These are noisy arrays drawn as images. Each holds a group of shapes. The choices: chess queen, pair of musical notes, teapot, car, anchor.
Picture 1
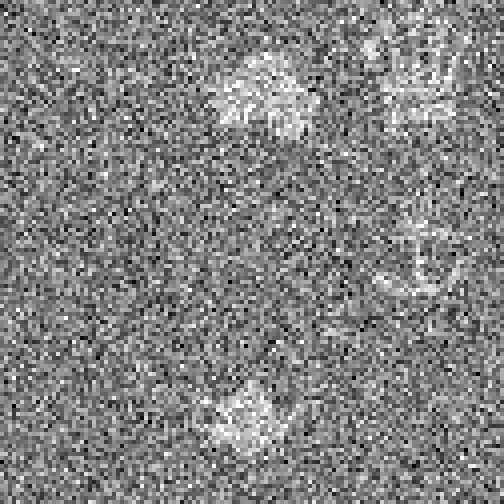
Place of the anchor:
middle right
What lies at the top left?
nothing
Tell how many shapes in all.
4
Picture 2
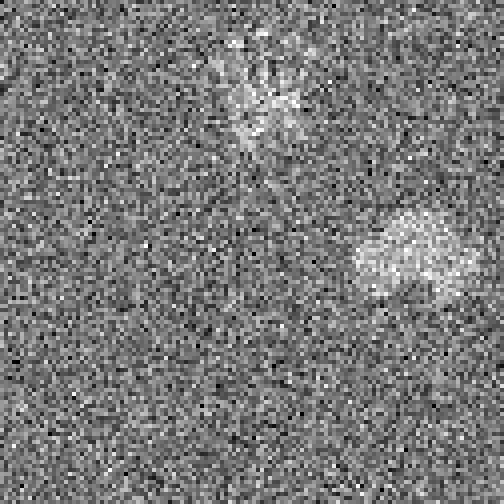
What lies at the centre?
nothing
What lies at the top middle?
chess queen
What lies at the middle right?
car
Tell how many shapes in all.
2
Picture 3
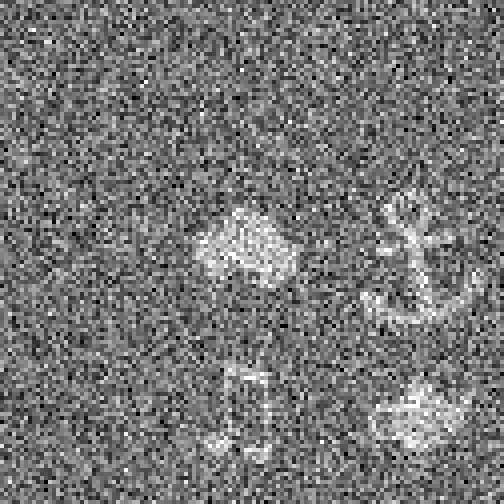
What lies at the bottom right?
teapot
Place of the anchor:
middle right
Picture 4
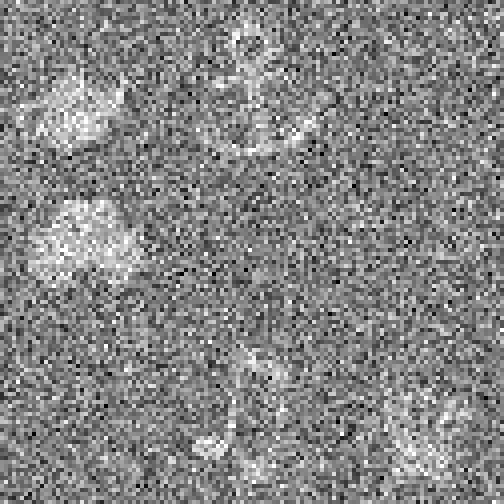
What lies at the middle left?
car
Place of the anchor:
top middle
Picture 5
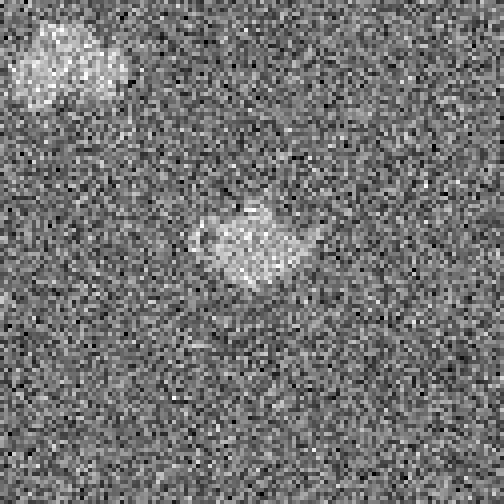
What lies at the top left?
car
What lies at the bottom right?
nothing
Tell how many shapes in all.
2
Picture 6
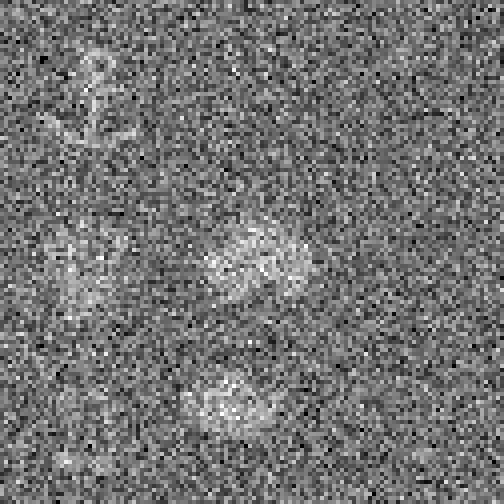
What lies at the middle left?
chess queen
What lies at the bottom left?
pair of musical notes
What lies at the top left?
anchor
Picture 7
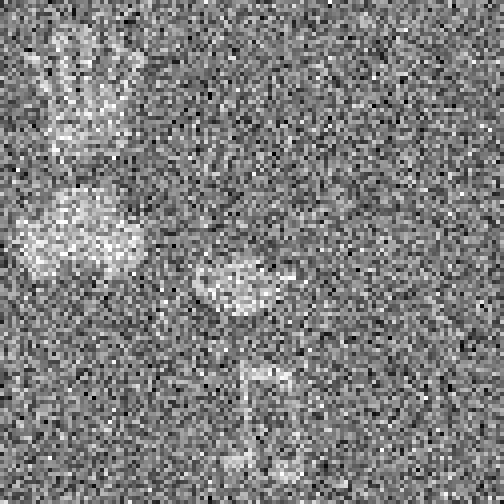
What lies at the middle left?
car
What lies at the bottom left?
nothing
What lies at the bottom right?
nothing
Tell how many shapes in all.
4
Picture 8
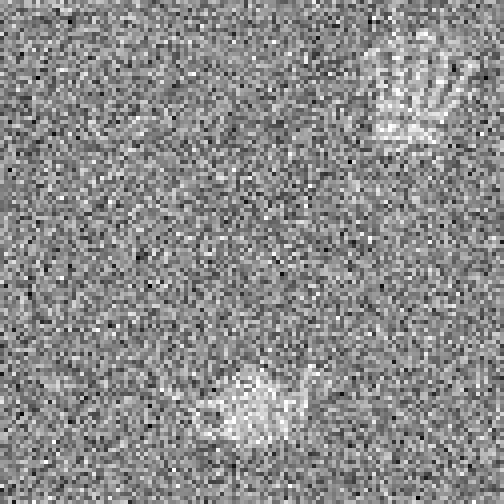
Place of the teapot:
bottom middle
